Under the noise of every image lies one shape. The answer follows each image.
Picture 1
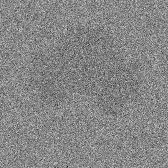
dark car
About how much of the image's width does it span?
two thirds
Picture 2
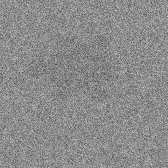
dark turtle
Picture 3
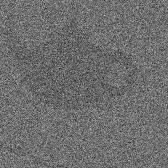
dark teapot
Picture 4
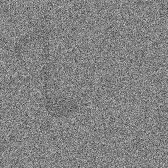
dark musical note
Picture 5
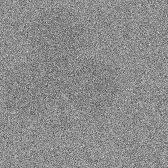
dark club
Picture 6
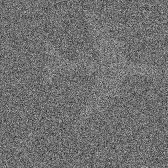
light airplane
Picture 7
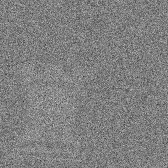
light chess rook
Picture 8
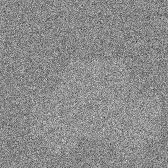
light car
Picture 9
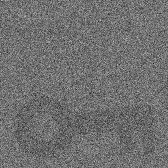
dark key
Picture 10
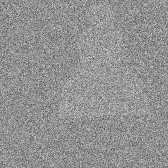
light chess pawn
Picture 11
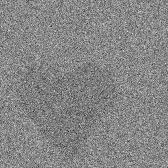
dark heart
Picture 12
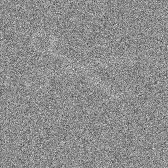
light pair of scissors
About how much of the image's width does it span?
two thirds
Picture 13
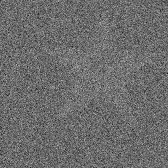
light star
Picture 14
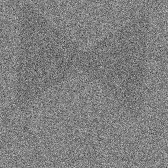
dark bow tie
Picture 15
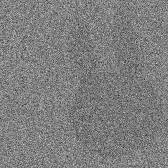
dark rabbit's head
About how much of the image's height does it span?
nearly all
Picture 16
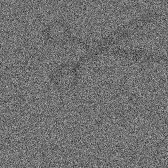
dark pair of scissors
